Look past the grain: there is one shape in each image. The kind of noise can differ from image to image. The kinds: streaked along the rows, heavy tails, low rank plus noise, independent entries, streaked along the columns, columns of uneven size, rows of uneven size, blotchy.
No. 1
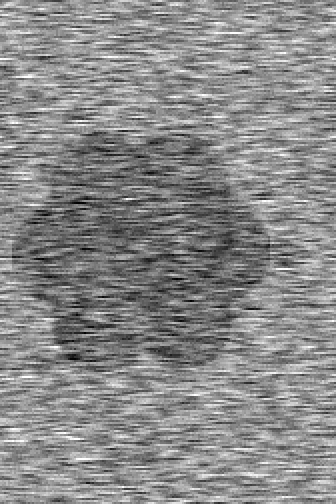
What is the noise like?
streaked along the rows
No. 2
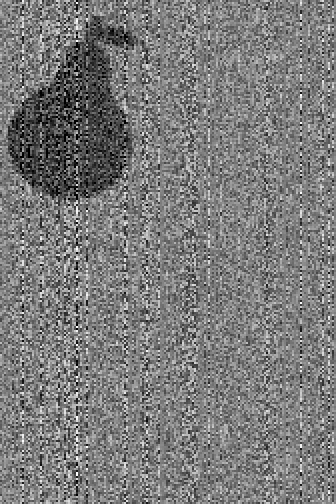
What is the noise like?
columns of uneven size
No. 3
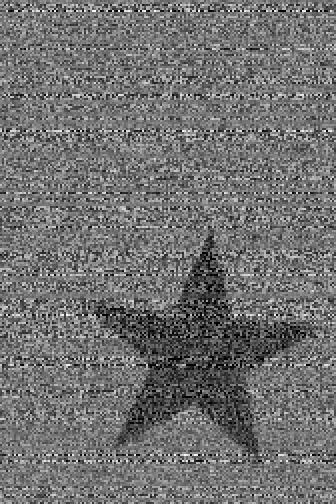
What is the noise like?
rows of uneven size
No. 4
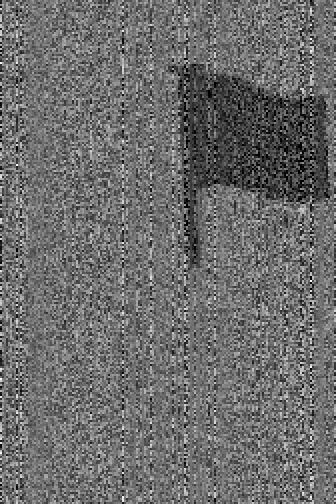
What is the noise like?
columns of uneven size
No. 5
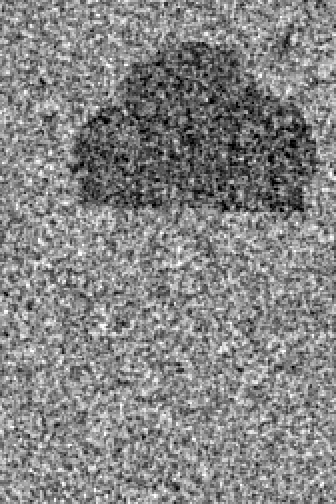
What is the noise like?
blotchy
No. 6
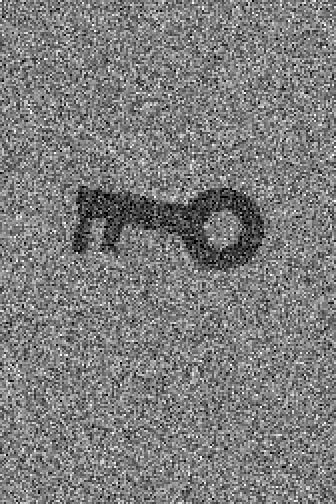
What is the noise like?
independent entries
